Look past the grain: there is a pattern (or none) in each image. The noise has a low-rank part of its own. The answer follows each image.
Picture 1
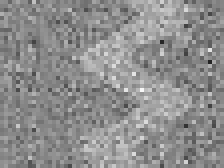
a wavy band
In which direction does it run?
top to bottom
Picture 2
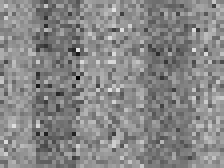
vertical stripes
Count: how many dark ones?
2
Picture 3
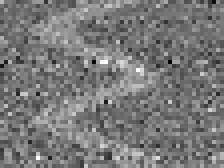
a wavy band
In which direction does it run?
top to bottom
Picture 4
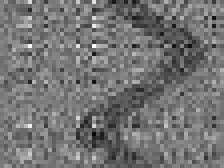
a wavy band
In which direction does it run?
top to bottom
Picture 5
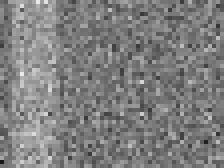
one vertical stripe
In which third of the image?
left
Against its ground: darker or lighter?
lighter
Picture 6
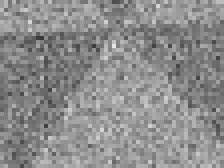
spokes from one point
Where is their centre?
top middle
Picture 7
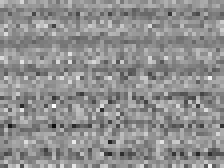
horizontal stripes
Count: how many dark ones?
6
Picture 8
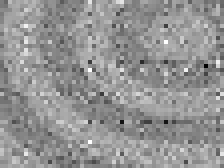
rings round one point
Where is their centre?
top right
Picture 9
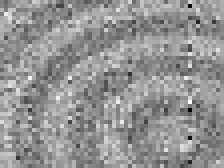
rings round one point
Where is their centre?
bottom right
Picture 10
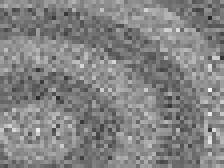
rings round one point
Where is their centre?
bottom left
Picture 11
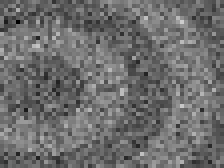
rings round one point
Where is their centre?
middle left
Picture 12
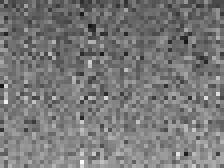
a smooth slope
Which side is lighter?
bottom
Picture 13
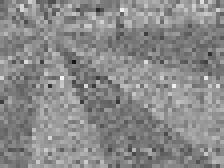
spokes from one point
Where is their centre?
top left
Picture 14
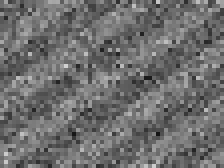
diagonal stripes
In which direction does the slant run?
bottom left to top right
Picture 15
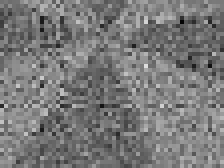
spokes from one point
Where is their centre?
top middle
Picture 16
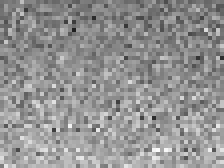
a smooth slope
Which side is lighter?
bottom
